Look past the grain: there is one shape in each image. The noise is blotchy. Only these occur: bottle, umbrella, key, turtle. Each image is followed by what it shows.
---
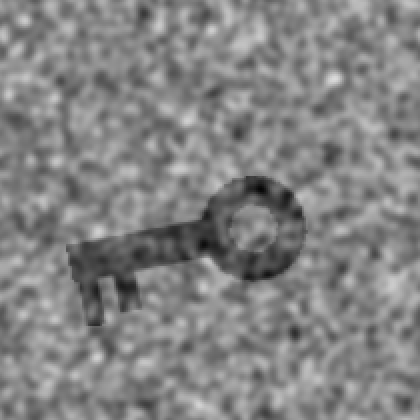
key
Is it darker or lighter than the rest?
darker
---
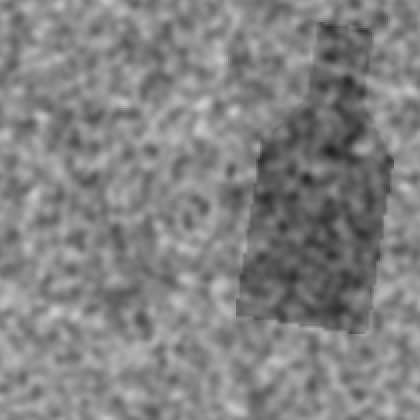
bottle
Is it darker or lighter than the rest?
darker
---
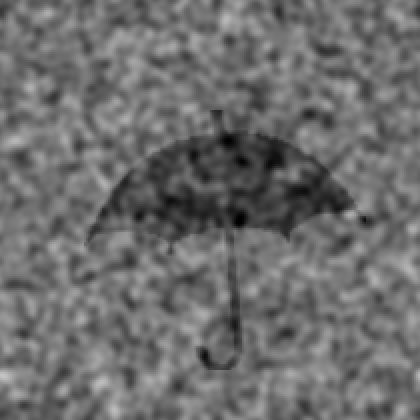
umbrella
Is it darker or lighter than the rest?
darker
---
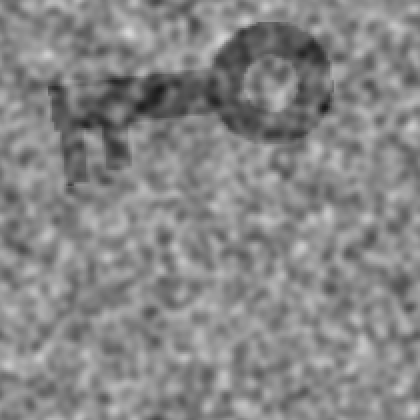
key
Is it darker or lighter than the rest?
darker
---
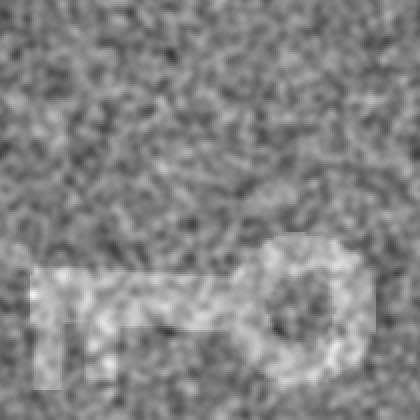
key
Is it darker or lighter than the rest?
lighter
